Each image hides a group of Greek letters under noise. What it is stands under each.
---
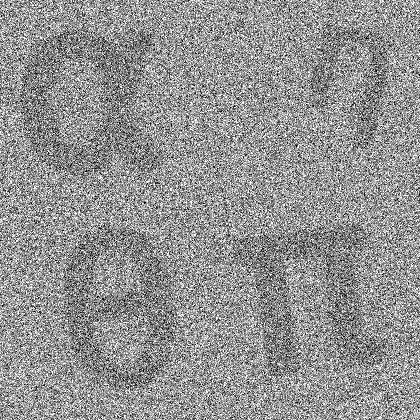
top left: alpha; top right: eta; bottom left: theta; bottom right: pi
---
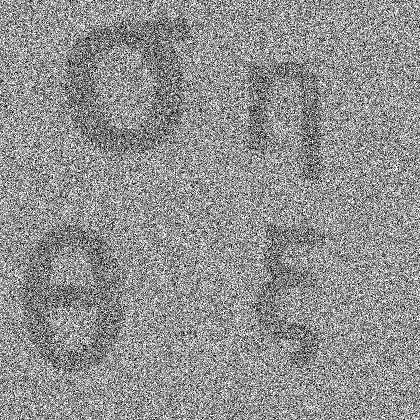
top left: sigma; top right: eta; bottom left: theta; bottom right: xi
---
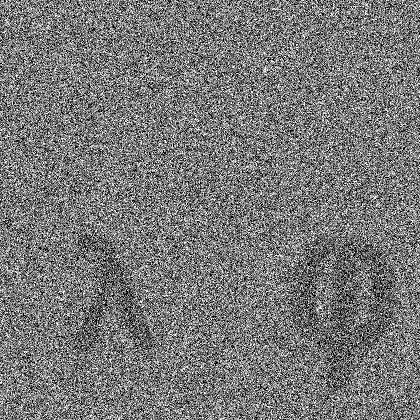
bottom left: lambda; bottom right: phi
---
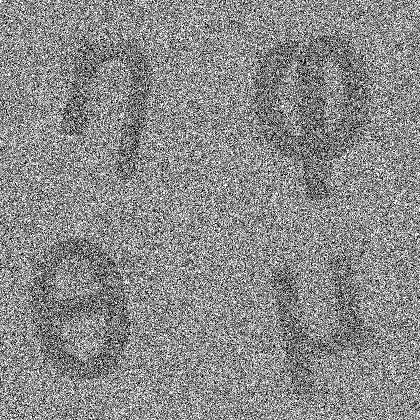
top left: eta; top right: phi; bottom left: theta; bottom right: mu
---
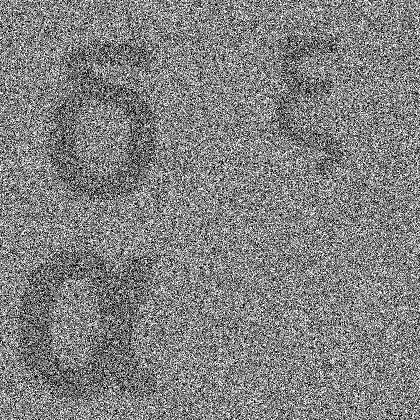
top left: delta; top right: xi; bottom left: alpha
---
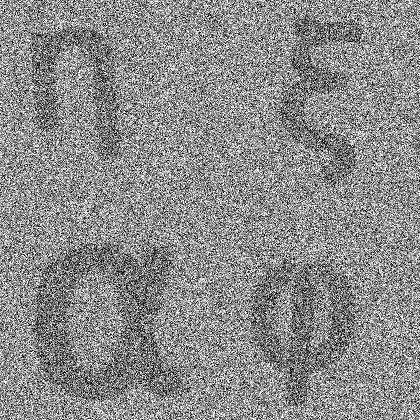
top left: eta; top right: xi; bottom left: alpha; bottom right: phi
